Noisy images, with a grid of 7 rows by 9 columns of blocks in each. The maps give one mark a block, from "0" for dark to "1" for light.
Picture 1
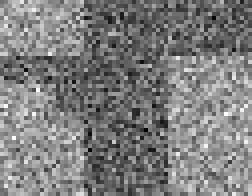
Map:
1 1 1 0 0 0 0 0 0
1 1 1 0 0 0 0 0 0
0 0 0 0 0 0 1 1 1
1 1 0 0 0 0 1 1 1
1 1 1 0 0 0 1 1 1
1 1 1 0 0 0 1 1 1
1 1 1 0 0 0 1 1 1
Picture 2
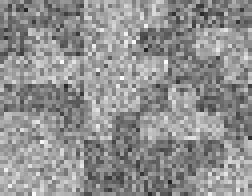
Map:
0 0 0 1 1 1 0 0 0
0 1 0 1 1 0 0 1 1
1 1 1 1 1 1 0 0 1
0 0 0 1 1 0 1 0 0
1 1 0 1 0 1 1 1 0
1 1 1 0 0 0 0 0 1
1 1 1 0 0 0 0 1 1
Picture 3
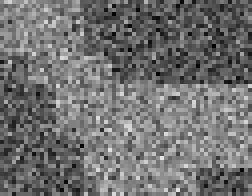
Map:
1 1 1 0 0 0 0 0 0
1 1 1 0 0 0 0 0 0
0 1 1 1 0 0 0 0 0
0 0 1 1 1 1 1 1 1
0 0 1 1 1 1 1 1 1
0 0 0 1 1 1 1 1 1
0 0 0 1 1 1 1 0 0
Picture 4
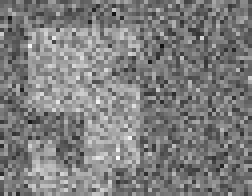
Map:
0 0 0 0 0 0 0 0 0
0 1 1 1 1 0 0 0 0
0 1 1 1 0 0 0 0 0
0 1 1 1 1 0 0 0 0
0 0 0 1 1 0 0 0 0
0 1 0 1 1 0 0 0 0
0 1 1 1 0 0 0 0 0
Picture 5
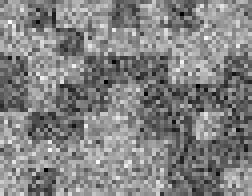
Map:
1 0 1 1 0 1 0 1 1
1 1 0 1 1 1 1 1 1
0 1 1 0 0 0 1 1 0
0 1 0 0 1 0 0 0 0
1 0 0 1 1 0 0 1 0
1 1 1 1 1 1 0 0 0
1 0 1 1 1 1 0 0 1
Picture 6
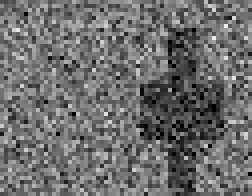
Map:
1 1 1 1 1 1 1 1 1
1 1 1 1 1 1 0 1 1
1 1 1 1 1 1 0 1 1
1 1 1 1 1 0 0 0 1
1 1 1 1 1 0 0 0 1
1 1 1 1 1 1 0 1 1
1 1 1 1 1 1 0 1 1
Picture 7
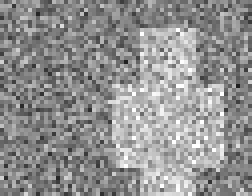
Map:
0 0 0 0 0 0 0 0 0
0 0 0 0 0 1 1 0 0
0 0 0 0 0 1 1 0 0
0 0 0 0 1 1 1 1 0
0 0 0 0 1 1 1 1 0
0 0 0 0 1 1 1 1 0
0 0 0 0 0 1 1 0 0
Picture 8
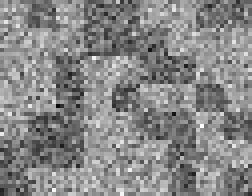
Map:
1 0 1 0 0 1 1 0 0
1 1 1 0 0 0 1 1 1
1 1 0 1 1 0 0 1 1
1 1 0 1 0 1 1 0 1
1 0 0 1 1 0 0 1 0
0 0 0 1 1 1 0 1 1
0 1 1 1 1 1 0 1 0
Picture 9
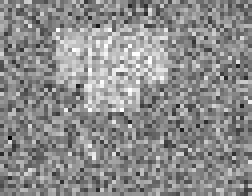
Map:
0 0 0 0 0 0 0 0 0
0 0 1 1 1 1 0 0 0
0 0 1 1 1 1 0 0 0
0 0 0 1 1 0 0 0 0
0 0 0 0 0 0 0 0 0
0 0 0 0 0 0 0 0 0
0 0 0 0 0 0 0 0 0
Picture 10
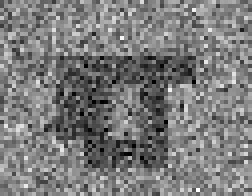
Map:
1 1 1 1 1 1 1 1 1
1 1 1 1 1 1 1 1 1
1 1 0 0 0 0 0 1 1
1 1 0 0 1 0 1 1 1
1 1 0 0 1 0 1 1 1
1 1 1 0 0 0 1 1 1
1 1 1 1 1 1 1 1 1
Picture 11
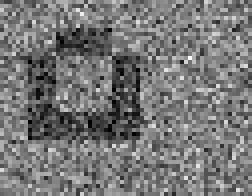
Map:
1 1 1 1 1 1 1 1 1
1 1 0 0 1 1 1 1 1
1 0 1 1 0 1 1 1 1
1 0 1 1 0 1 1 1 1
1 0 0 0 0 1 1 1 1
1 1 1 1 1 1 1 1 1
1 1 1 1 1 1 1 1 1
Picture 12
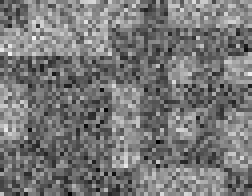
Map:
0 1 1 1 1 0 1 1 1
1 1 1 1 0 0 0 0 0
0 0 0 0 0 0 1 0 1
1 0 0 0 1 0 0 0 0
1 0 0 0 1 0 1 0 1
0 0 0 0 1 0 0 0 1
0 0 0 0 0 1 1 1 0
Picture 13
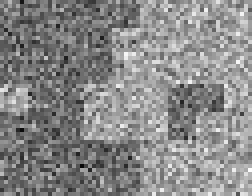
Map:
0 0 0 0 0 1 1 1 1
0 0 0 0 1 1 1 1 1
0 0 0 0 1 1 1 1 1
1 0 0 1 1 1 0 0 1
0 0 0 1 1 1 0 1 1
0 0 0 0 0 1 1 1 1
0 0 0 0 0 1 1 1 1
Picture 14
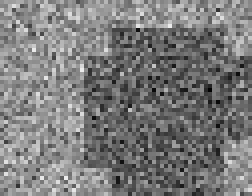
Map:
1 1 1 1 1 1 1 1 1
1 1 1 1 0 0 0 0 1
1 1 1 0 0 0 0 0 0
1 1 1 0 0 0 0 0 0
1 1 1 0 0 0 0 0 0
1 1 1 0 0 0 0 0 1
1 1 1 1 0 0 0 0 1
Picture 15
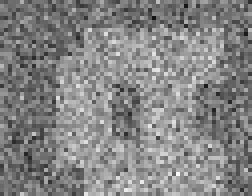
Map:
0 0 0 0 0 0 0 0 0
0 0 0 1 1 1 1 1 0
0 0 1 1 1 1 1 1 0
0 0 1 1 0 1 1 0 0
0 0 1 1 0 1 1 0 0
0 0 1 1 1 1 1 1 0
0 0 0 1 1 1 1 1 0
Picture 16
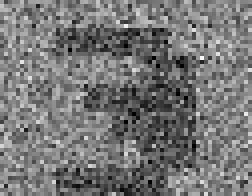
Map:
1 1 1 1 1 1 1 1 1
1 1 0 0 0 0 1 1 1
1 1 1 1 1 0 0 1 1
1 1 1 0 0 0 0 1 1
1 1 1 1 0 0 0 1 1
1 1 1 1 1 0 0 1 1
1 1 0 0 0 0 1 1 1
